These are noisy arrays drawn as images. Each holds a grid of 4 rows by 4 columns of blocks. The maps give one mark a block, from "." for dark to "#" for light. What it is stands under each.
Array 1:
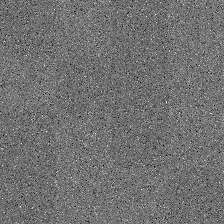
. # . #
# . . #
. # . #
. # # .
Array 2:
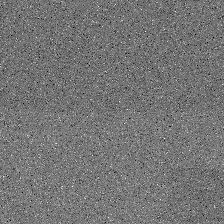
. . . .
. . . .
# # # #
# # # .
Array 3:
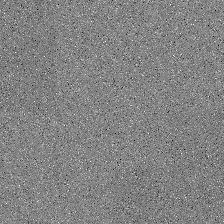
. # # #
. # # #
# # # .
# # . .
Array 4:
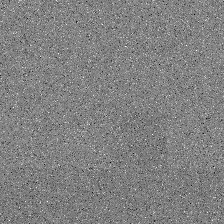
# # # #
# # # #
# # . #
. . . .
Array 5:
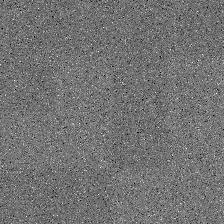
. . . .
. # . #
# # . #
. . # #
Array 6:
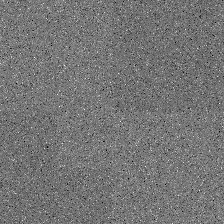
# # . .
# # . .
. # # #
. . # #
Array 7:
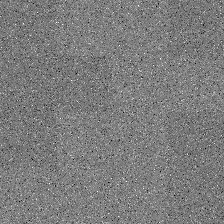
. # # .
. . # #
. # # .
# # # .
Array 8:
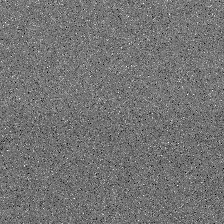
# # # #
# # # #
. . . .
. . . .
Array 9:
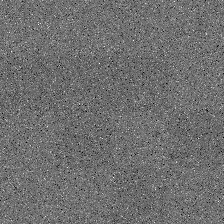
# # # #
. . . #
# . # .
# # . #
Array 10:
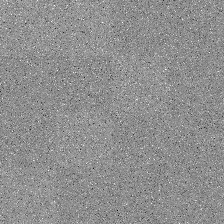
# # . .
. . # .
. # . .
# . . .
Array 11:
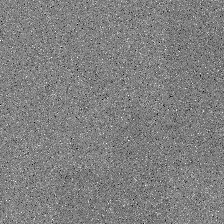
# # # .
# # # .
# # . .
# . . #
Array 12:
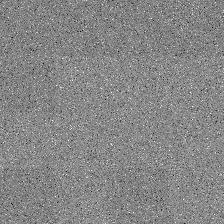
. . . .
. # # #
# # # #
. # . #
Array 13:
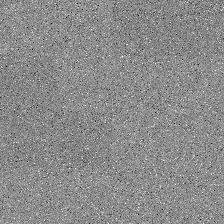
# # . .
. # # #
. . # #
# # # #
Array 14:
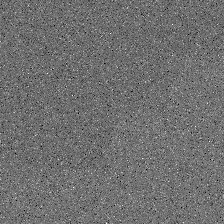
. . . .
. . . #
. . # #
# # # #
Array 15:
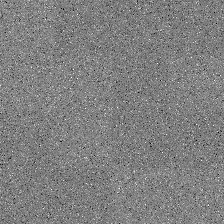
# . . .
# # . #
. # . .
. . # #
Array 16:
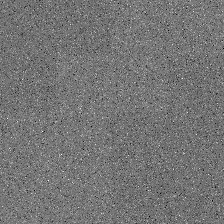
. . # #
. # # .
# # . .
# # . .
